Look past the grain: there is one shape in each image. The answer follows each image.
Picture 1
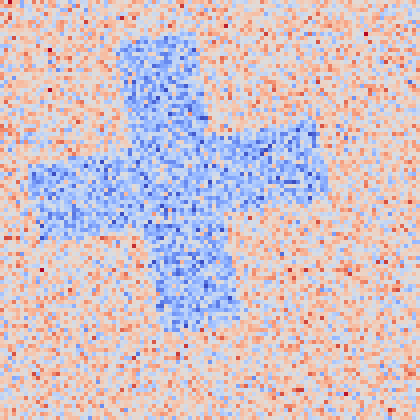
cross
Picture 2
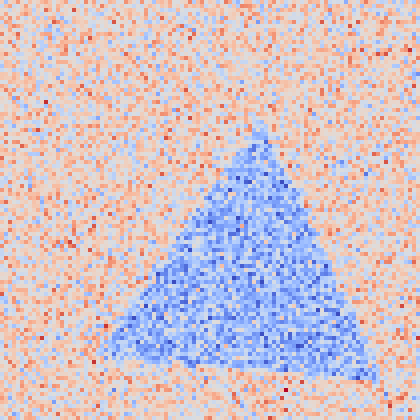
triangle
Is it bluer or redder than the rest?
bluer
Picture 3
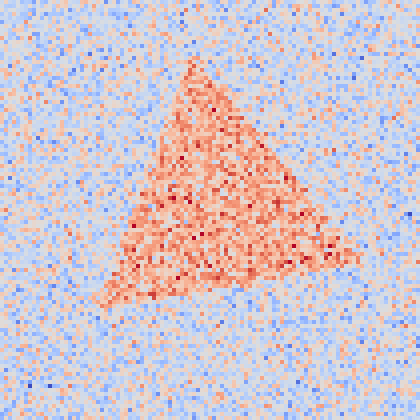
triangle
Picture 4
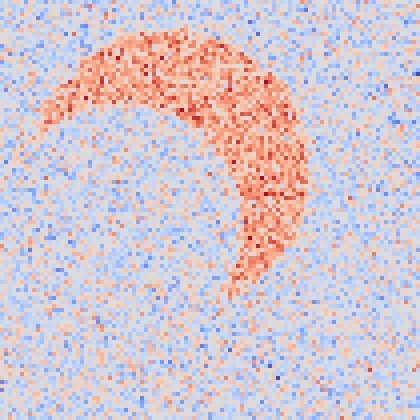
crescent
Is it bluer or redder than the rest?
redder
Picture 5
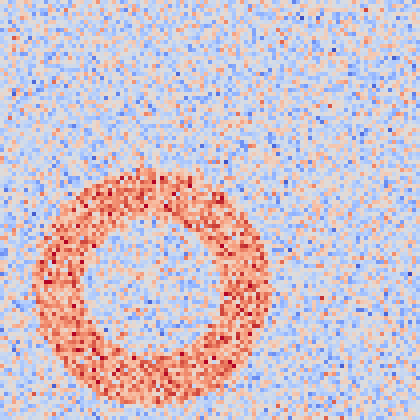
ring
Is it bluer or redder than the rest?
redder
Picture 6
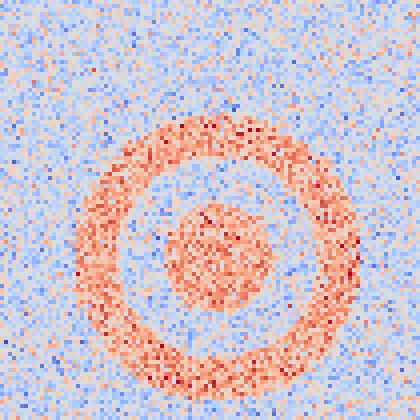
bullseye
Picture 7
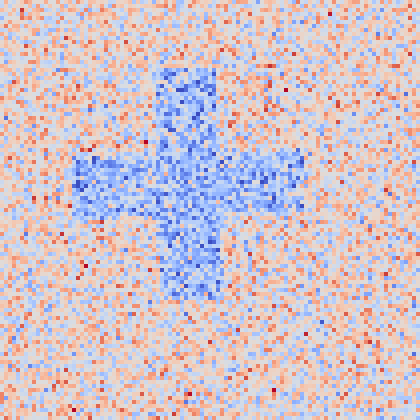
cross
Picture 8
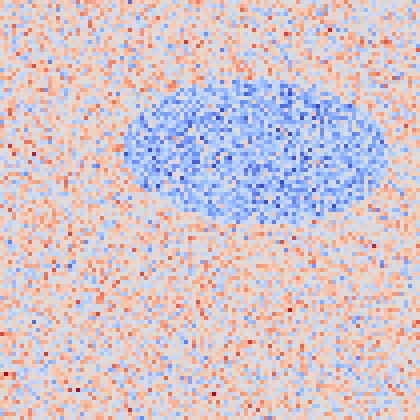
ellipse
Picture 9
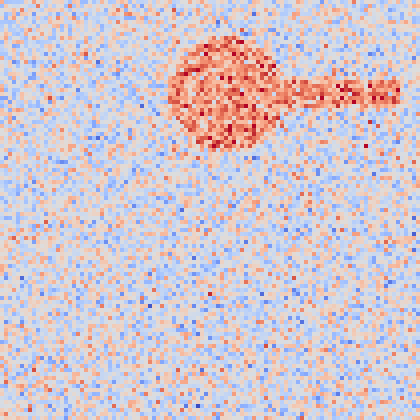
lollipop
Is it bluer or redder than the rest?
redder
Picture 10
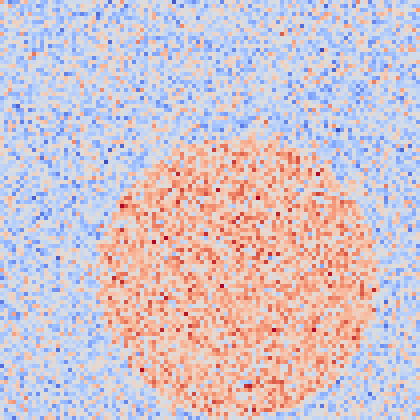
disc
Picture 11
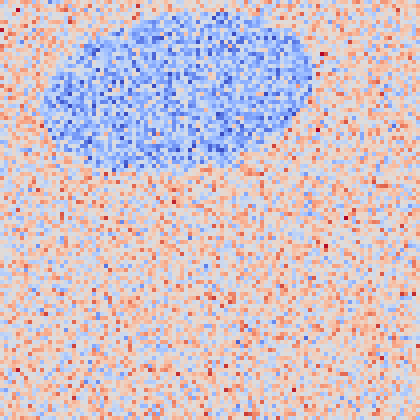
ellipse
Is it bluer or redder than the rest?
bluer
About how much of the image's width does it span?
two thirds
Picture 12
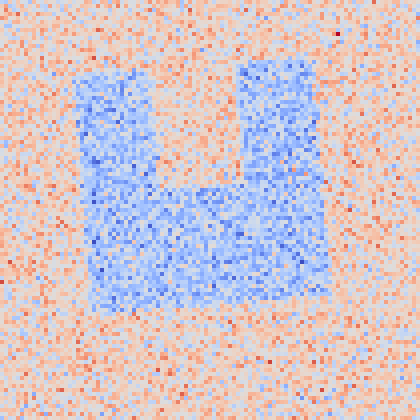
square with a notch
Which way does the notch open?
up
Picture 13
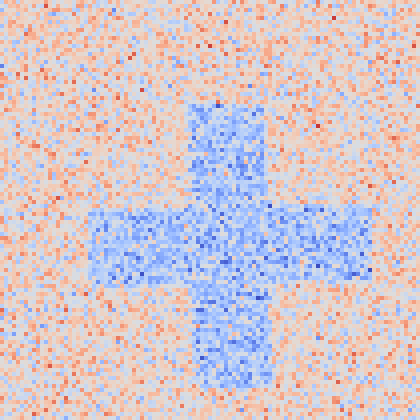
cross
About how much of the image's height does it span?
two thirds
